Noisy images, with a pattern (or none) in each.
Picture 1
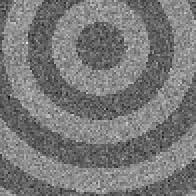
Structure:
rings round one point
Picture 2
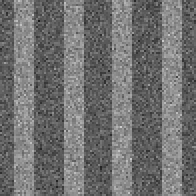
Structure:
vertical stripes
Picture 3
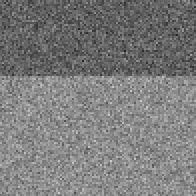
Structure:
a sharp edge
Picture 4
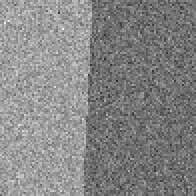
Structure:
a sharp edge
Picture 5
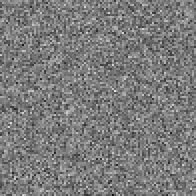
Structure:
only noise
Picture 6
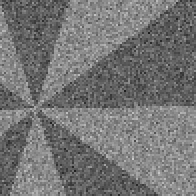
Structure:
spokes from one point
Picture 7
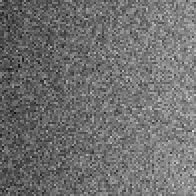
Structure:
a smooth slope
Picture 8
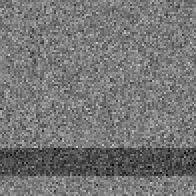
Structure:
one horizontal stripe
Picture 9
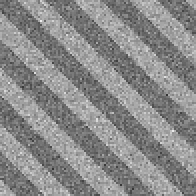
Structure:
diagonal stripes
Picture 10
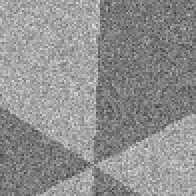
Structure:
spokes from one point
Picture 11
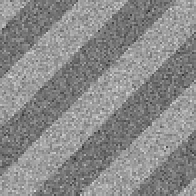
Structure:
diagonal stripes
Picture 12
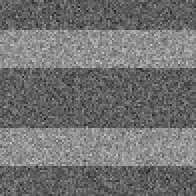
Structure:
horizontal stripes
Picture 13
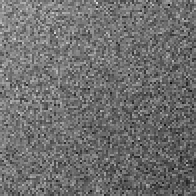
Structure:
a smooth slope
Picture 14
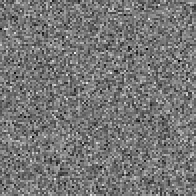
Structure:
only noise
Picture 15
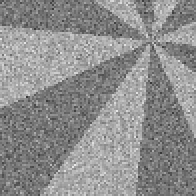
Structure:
spokes from one point
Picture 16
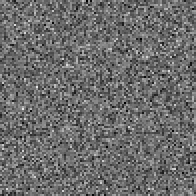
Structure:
only noise
